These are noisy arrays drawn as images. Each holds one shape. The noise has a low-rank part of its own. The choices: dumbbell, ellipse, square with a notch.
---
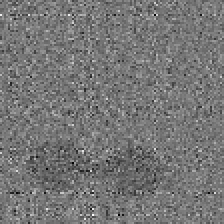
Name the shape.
dumbbell
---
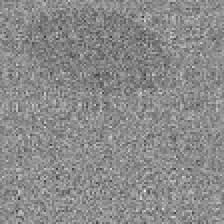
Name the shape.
ellipse
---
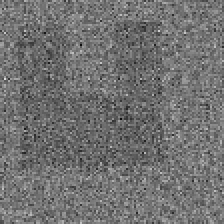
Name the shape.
square with a notch
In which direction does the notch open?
up
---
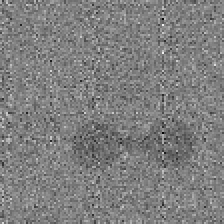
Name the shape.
dumbbell
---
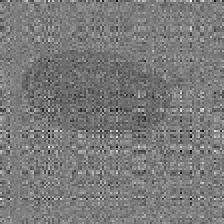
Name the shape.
ellipse
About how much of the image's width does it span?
two thirds
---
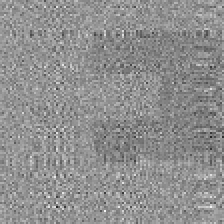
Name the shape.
square with a notch
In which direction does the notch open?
left
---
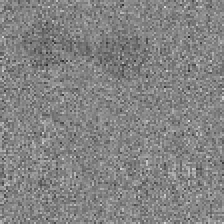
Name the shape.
dumbbell
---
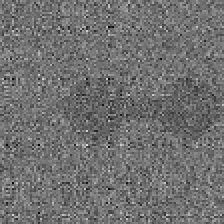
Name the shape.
dumbbell
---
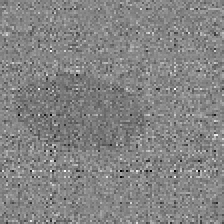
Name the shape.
ellipse
